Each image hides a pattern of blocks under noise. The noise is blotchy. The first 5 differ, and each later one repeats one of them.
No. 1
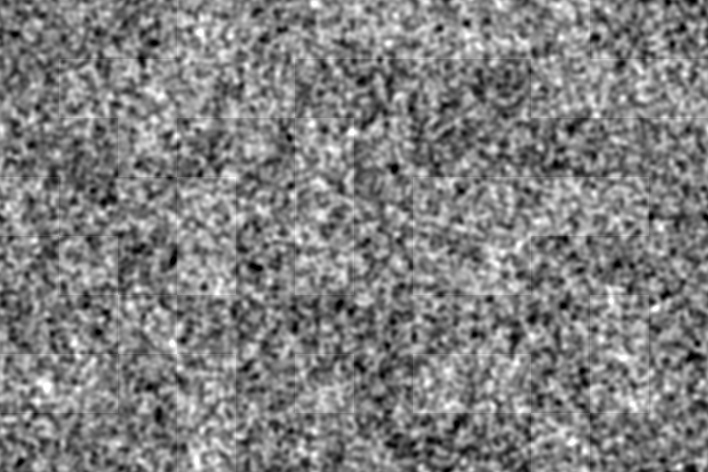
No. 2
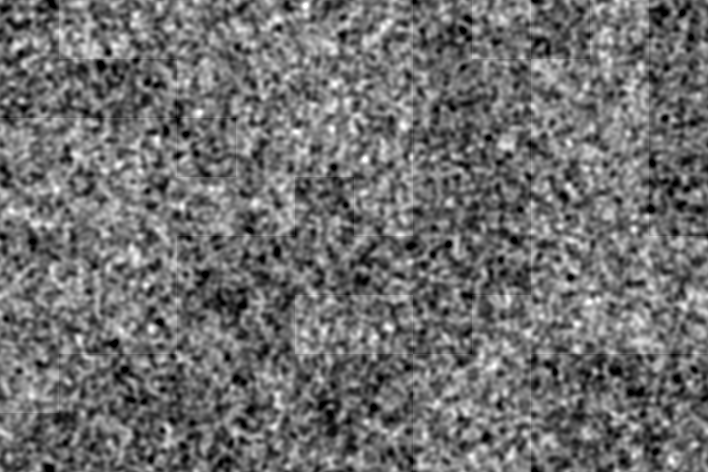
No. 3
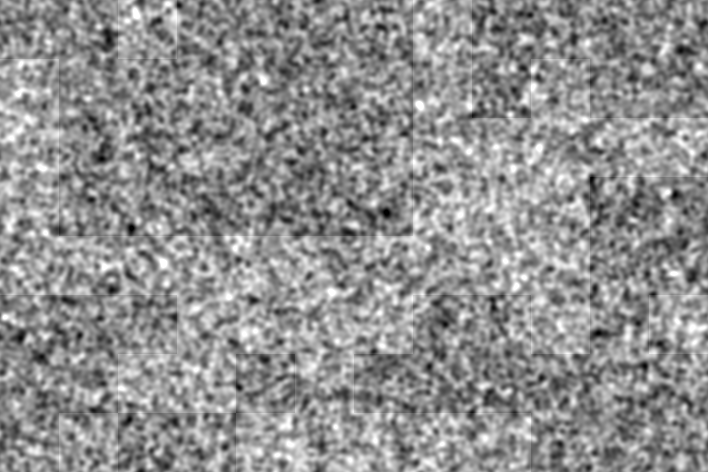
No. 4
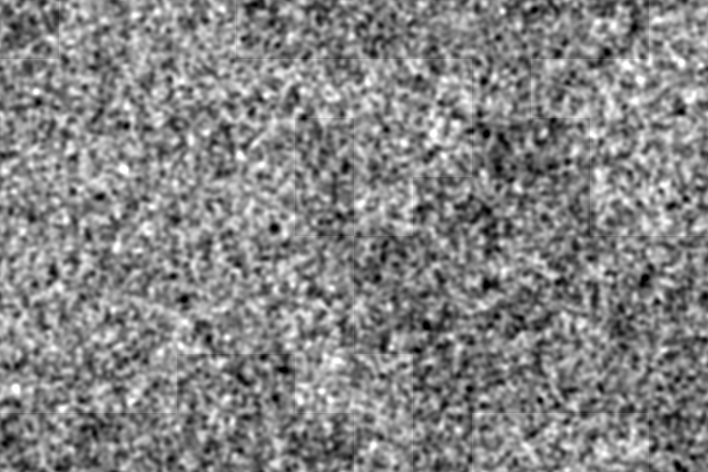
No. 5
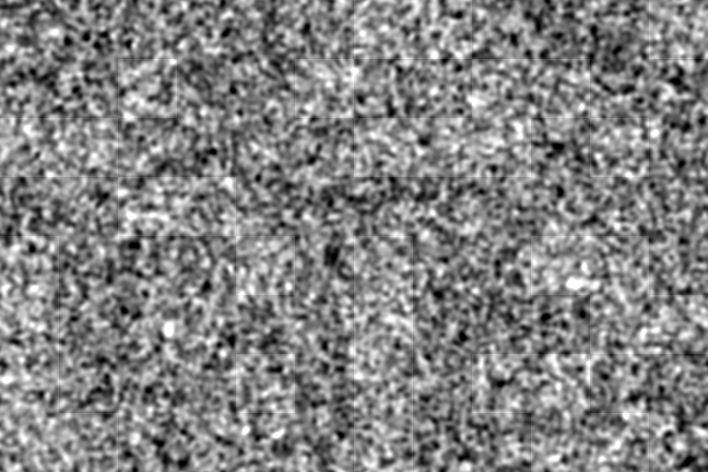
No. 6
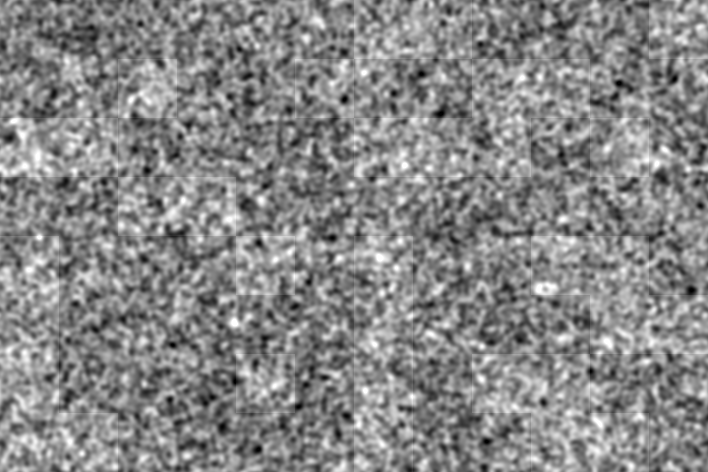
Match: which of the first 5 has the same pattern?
5
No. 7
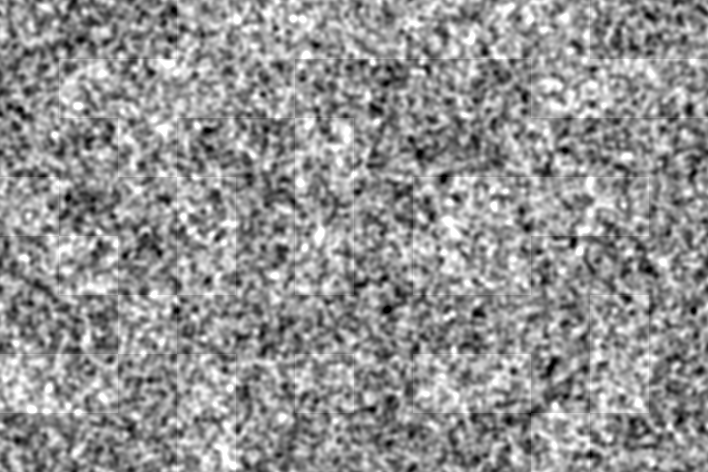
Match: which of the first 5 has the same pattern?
1
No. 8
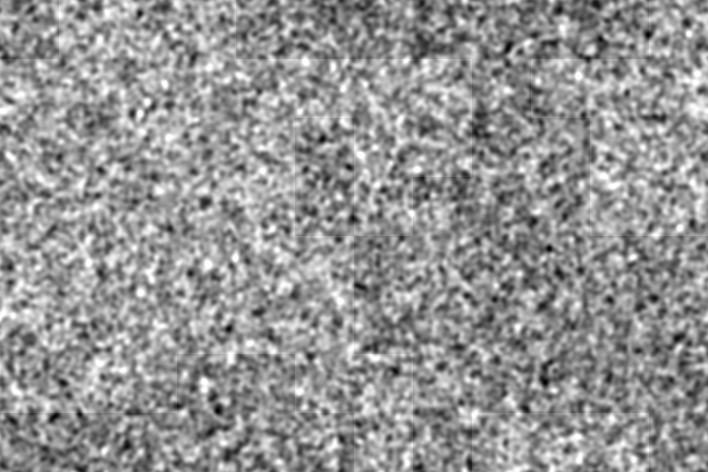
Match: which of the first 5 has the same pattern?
4
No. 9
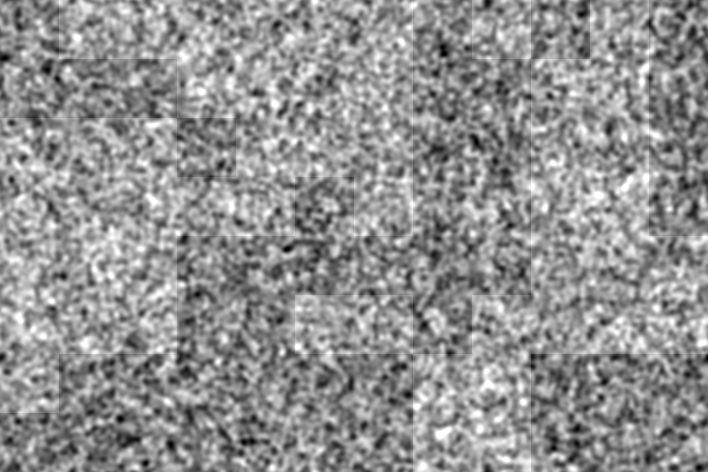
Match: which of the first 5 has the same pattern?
2
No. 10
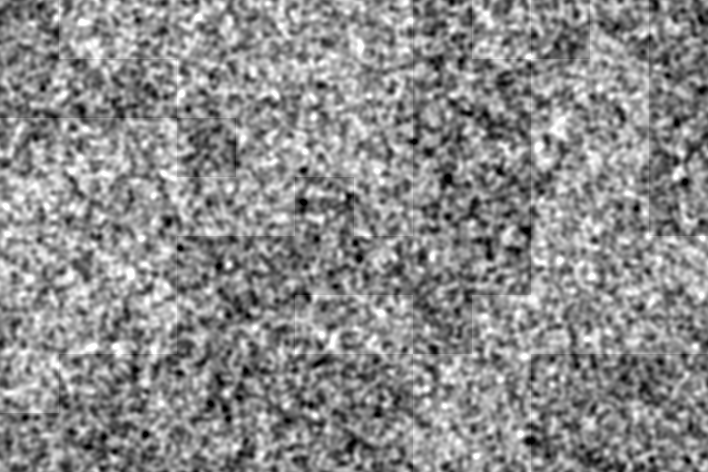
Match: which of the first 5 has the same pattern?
2
